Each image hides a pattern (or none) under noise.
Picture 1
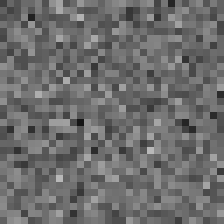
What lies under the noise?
only noise
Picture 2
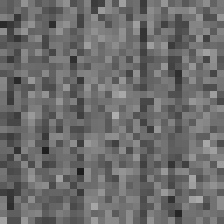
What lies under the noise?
bands of columns
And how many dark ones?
5
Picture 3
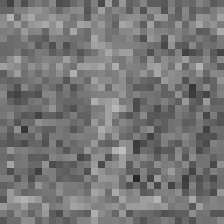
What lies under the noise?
bands of rows crossing bands of columns
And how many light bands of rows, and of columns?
3 and 1
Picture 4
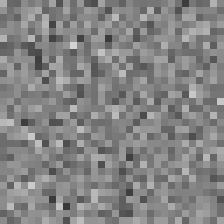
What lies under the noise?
only noise
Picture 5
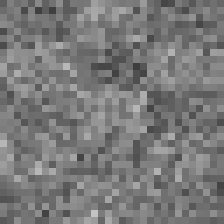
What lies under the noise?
a checkerboard
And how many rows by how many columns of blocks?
5 by 3
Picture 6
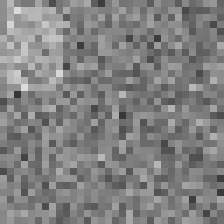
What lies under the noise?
one block
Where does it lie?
top left
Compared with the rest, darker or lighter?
lighter
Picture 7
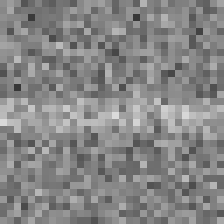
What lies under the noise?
one band of rows
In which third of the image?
middle
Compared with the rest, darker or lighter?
lighter
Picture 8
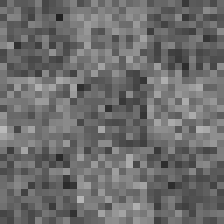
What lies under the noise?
a checkerboard
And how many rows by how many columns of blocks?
3 by 3
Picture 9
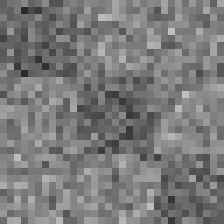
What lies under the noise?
blocks along the diagonal
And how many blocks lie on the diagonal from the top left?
3
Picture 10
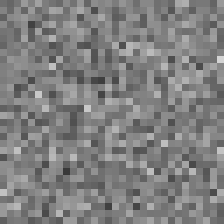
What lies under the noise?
only noise
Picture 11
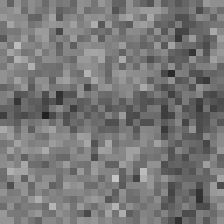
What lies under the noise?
bands of rows crossing bands of columns
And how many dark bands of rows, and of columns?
1 and 1
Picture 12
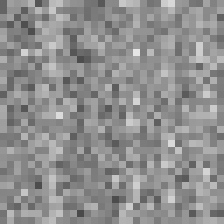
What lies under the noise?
bands of columns
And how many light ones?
4
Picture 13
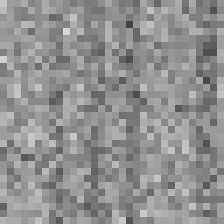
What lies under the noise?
bands of columns
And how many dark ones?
4
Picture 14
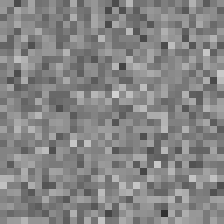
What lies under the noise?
only noise
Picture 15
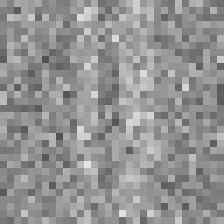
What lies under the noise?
bands of columns
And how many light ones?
2
